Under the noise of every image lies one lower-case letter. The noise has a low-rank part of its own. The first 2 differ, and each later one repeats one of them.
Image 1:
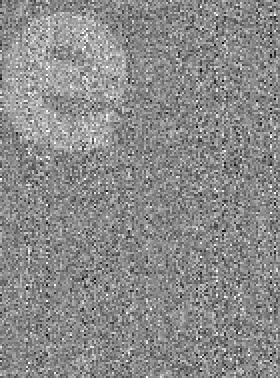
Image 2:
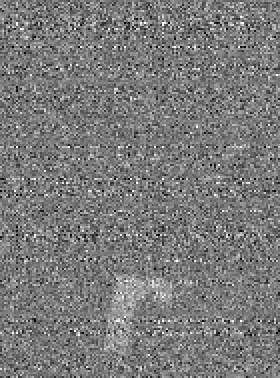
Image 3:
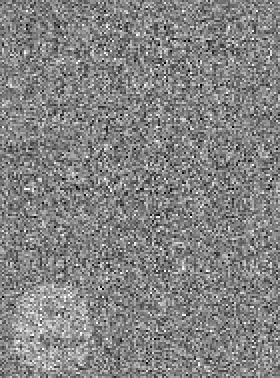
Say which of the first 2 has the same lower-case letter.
1
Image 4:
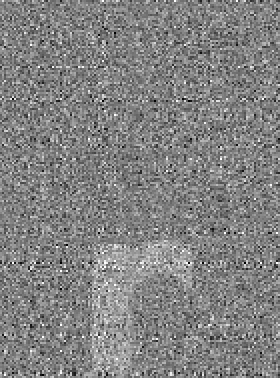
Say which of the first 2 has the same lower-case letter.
2
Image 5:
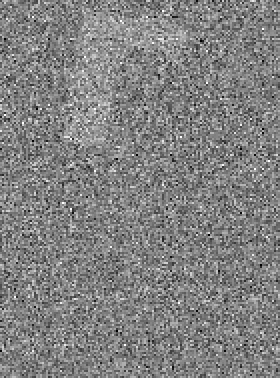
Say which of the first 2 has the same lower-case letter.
2
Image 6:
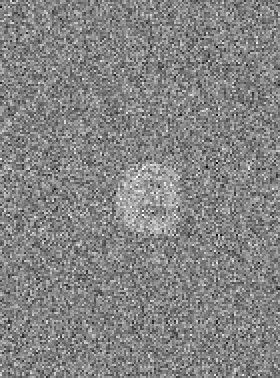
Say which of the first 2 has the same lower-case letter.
1
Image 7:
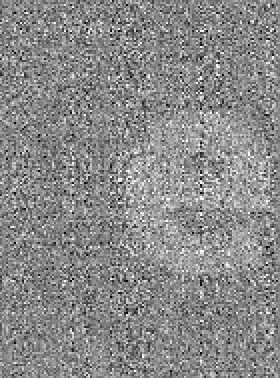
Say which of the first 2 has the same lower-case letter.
1
